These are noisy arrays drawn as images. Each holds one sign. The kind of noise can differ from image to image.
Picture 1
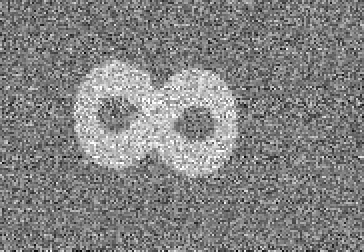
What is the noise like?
rows of uneven size
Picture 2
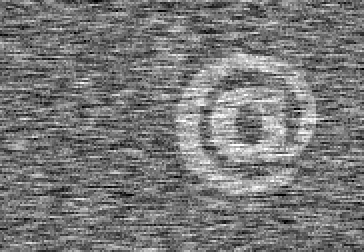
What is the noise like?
streaked along the rows
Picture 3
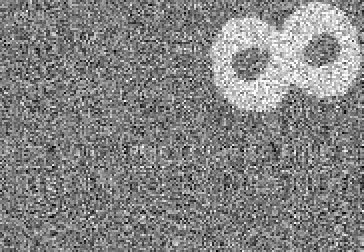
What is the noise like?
low rank plus noise
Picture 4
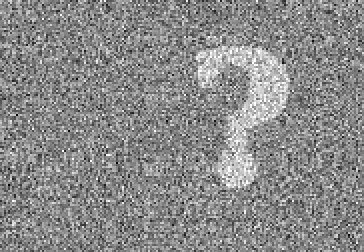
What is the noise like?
low rank plus noise
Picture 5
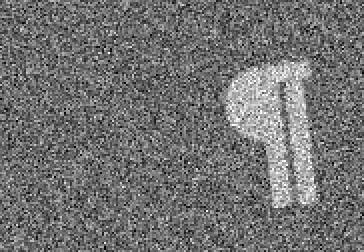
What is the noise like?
independent entries
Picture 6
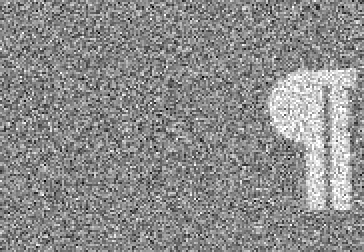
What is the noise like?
low rank plus noise
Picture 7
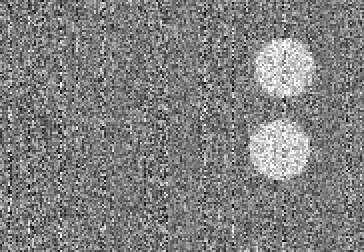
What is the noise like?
columns of uneven size
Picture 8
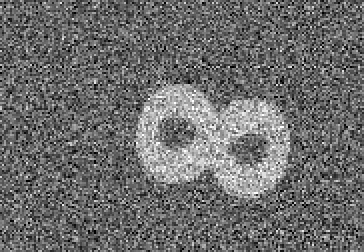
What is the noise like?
low rank plus noise
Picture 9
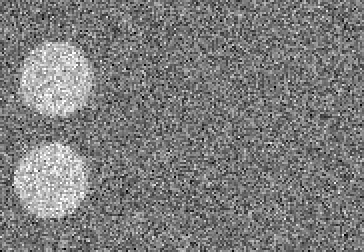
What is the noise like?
independent entries
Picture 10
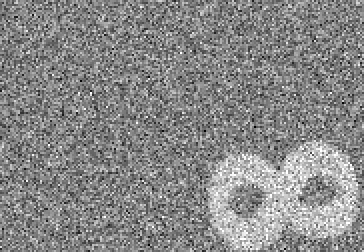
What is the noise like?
independent entries
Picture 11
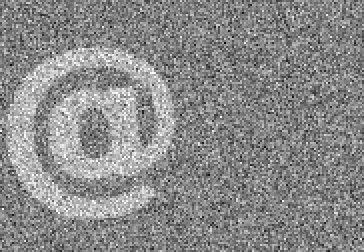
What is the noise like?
independent entries
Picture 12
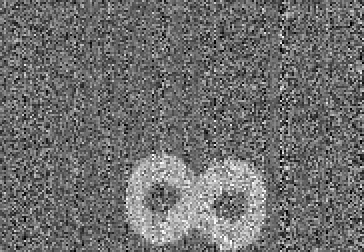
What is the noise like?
columns of uneven size
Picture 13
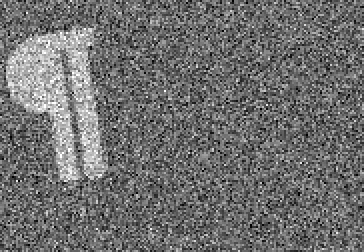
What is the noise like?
independent entries
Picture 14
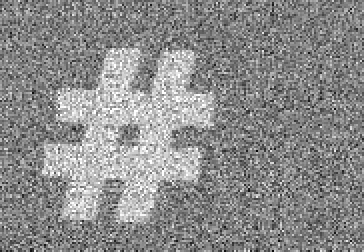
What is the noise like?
low rank plus noise
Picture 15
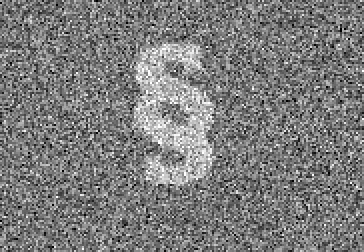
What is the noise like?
independent entries
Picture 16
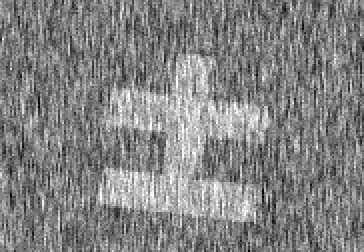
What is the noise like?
streaked along the columns
